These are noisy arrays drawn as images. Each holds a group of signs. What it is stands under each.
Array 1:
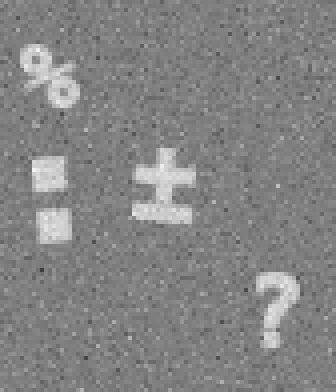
top left: percent sign; middle left: colon; centre: plus-minus sign; bottom right: question mark
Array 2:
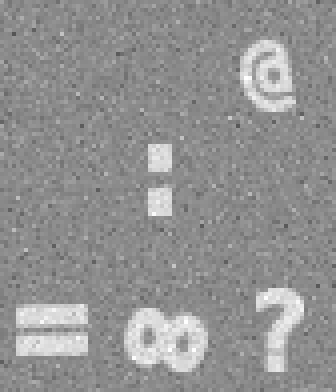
top right: at sign; centre: colon; bottom left: equals sign; bottom middle: infinity sign; bottom right: question mark
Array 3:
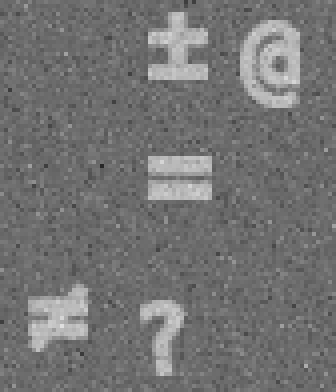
top middle: plus-minus sign; top right: at sign; centre: equals sign; bottom left: not-equal sign; bottom middle: question mark
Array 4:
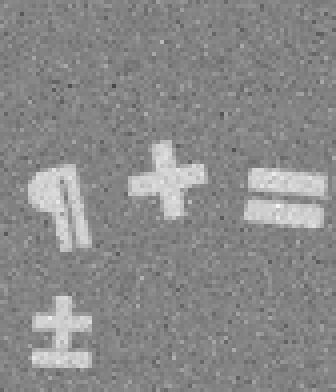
middle left: pilcrow; centre: plus sign; middle right: equals sign; bottom left: plus-minus sign
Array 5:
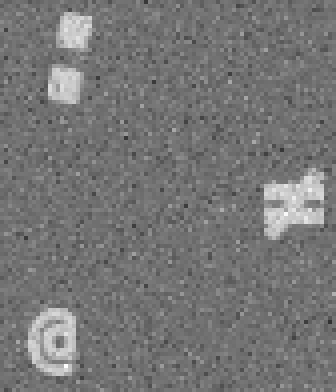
top left: colon; middle right: not-equal sign; bottom left: at sign
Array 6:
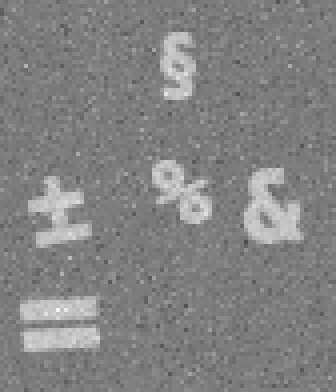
top middle: section sign; middle left: plus-minus sign; centre: percent sign; middle right: ampersand; bottom left: equals sign
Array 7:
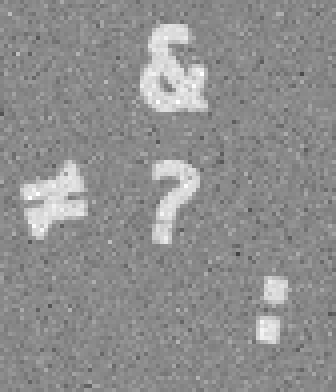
top middle: ampersand; middle left: not-equal sign; centre: question mark; bottom right: colon
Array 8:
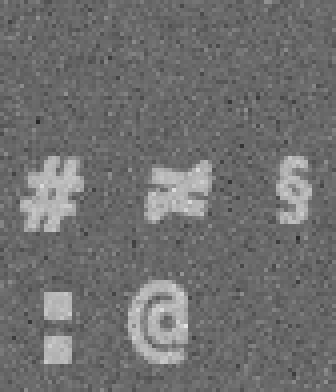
middle left: hash sign; centre: not-equal sign; middle right: section sign; bottom left: colon; bottom middle: at sign
